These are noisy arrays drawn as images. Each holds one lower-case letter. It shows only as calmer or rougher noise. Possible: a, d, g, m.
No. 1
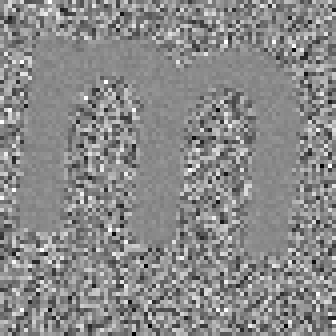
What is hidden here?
calm m
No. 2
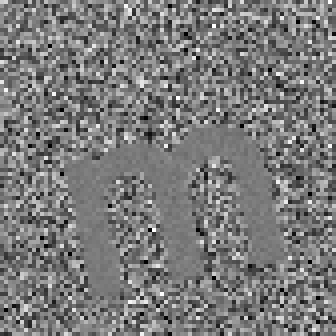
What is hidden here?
calm m
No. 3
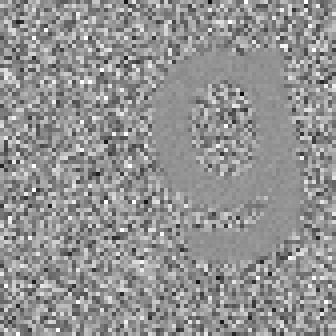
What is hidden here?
calm g
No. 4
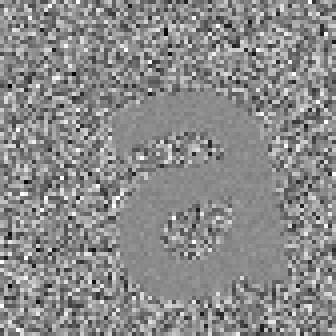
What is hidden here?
calm a
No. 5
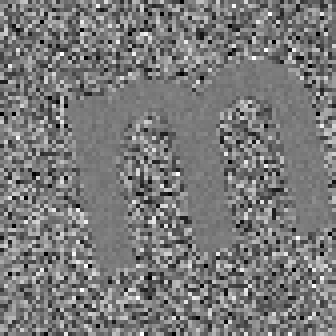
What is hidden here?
calm m
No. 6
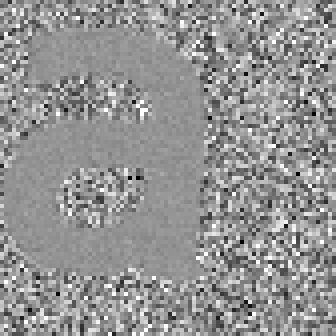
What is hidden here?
calm a
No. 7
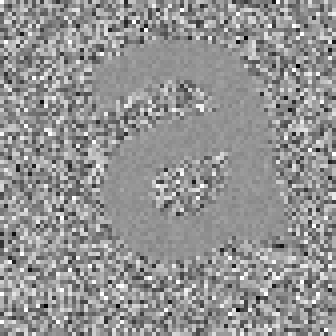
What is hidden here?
calm a
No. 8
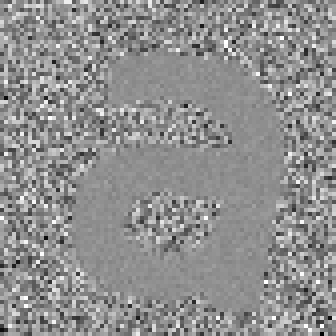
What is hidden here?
calm a
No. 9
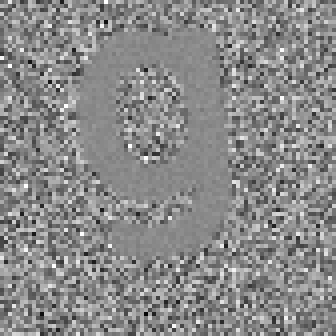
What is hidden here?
calm g
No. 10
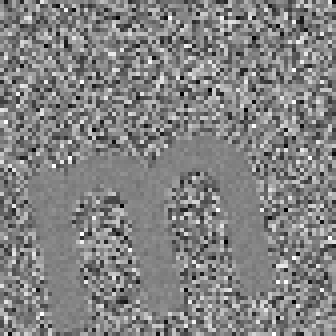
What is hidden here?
calm m
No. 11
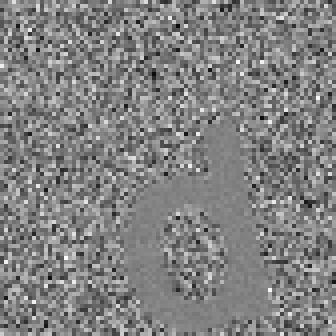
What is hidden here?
calm d
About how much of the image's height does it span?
two thirds
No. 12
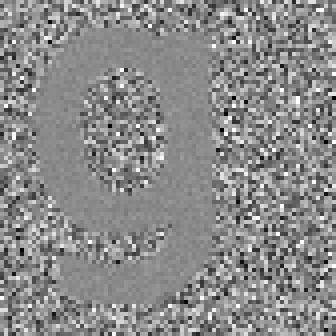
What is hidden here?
calm g
